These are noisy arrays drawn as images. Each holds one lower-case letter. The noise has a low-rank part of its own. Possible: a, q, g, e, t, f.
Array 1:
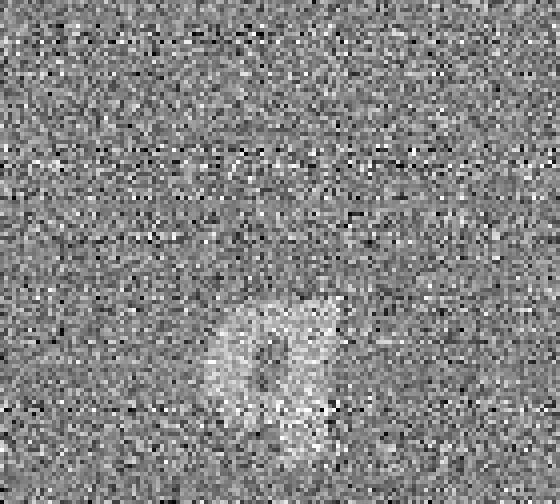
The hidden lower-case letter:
q
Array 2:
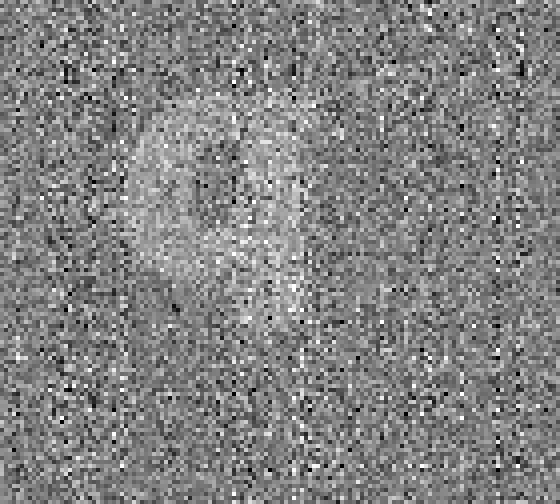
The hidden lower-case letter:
q
